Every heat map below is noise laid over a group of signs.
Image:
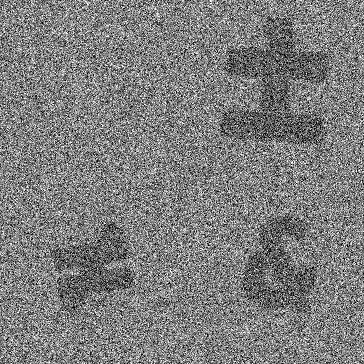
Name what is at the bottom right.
ampersand
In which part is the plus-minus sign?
top right
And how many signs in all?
3
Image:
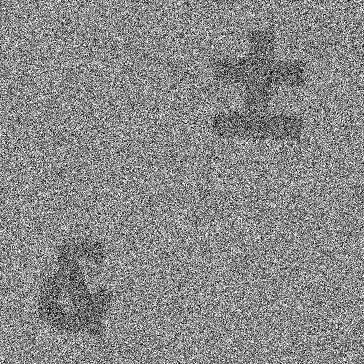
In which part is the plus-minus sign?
top right
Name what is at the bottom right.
nothing
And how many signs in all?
2
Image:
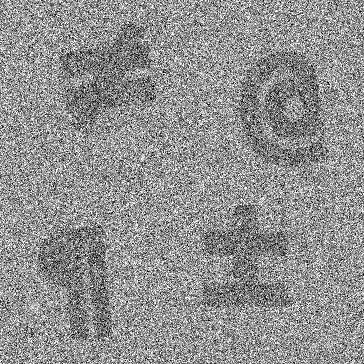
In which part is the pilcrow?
bottom left
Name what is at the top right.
at sign
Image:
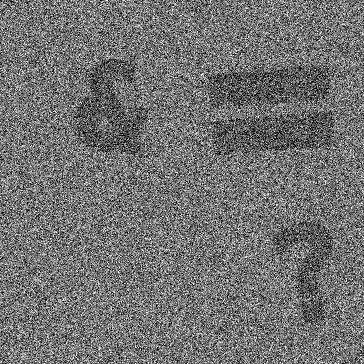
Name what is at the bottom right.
question mark
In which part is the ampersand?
top left
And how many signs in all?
3
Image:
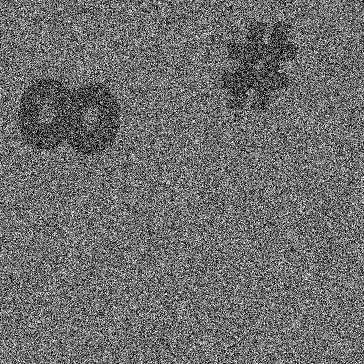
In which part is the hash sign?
top right
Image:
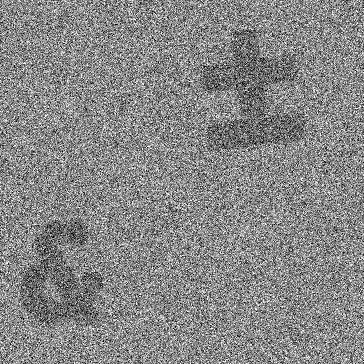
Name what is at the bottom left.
ampersand
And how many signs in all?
2
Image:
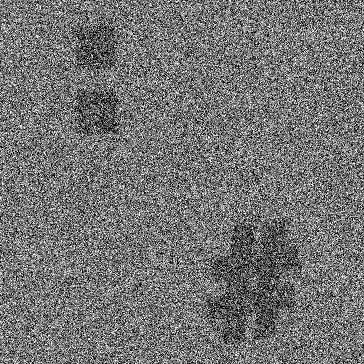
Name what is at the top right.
nothing
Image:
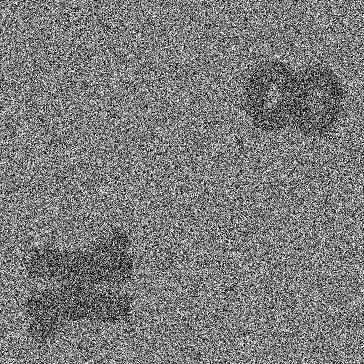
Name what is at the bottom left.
not-equal sign
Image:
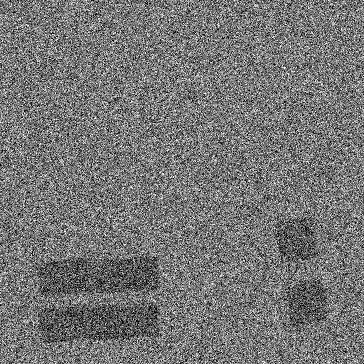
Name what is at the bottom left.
equals sign
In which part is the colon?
bottom right
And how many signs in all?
2
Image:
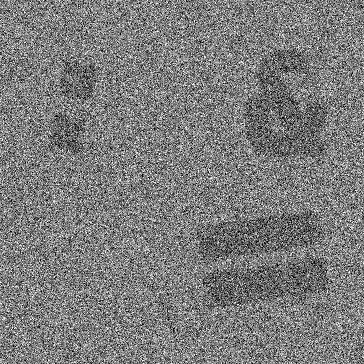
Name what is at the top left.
colon
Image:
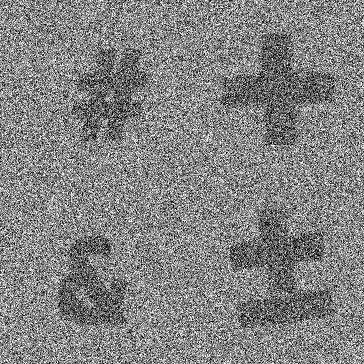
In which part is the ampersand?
bottom left
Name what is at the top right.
plus sign
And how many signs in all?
4
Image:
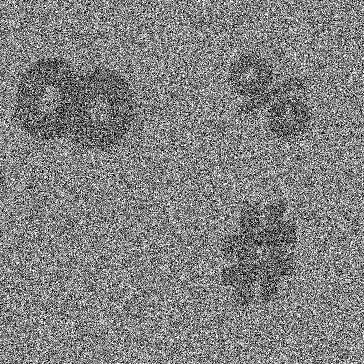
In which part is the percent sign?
top right
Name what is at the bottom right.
hash sign
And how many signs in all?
3
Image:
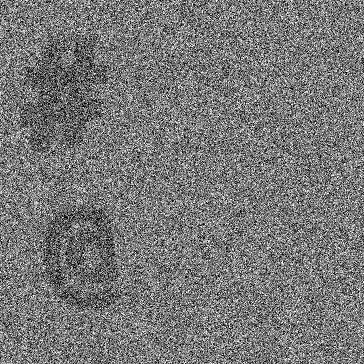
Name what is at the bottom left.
at sign
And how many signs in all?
2
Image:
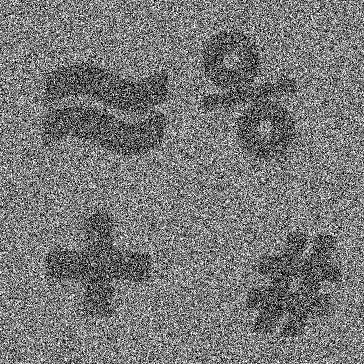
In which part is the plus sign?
bottom left
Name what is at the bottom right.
hash sign
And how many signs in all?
4
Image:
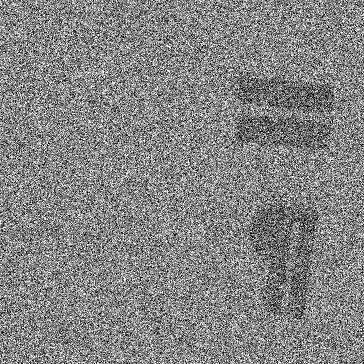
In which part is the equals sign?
top right
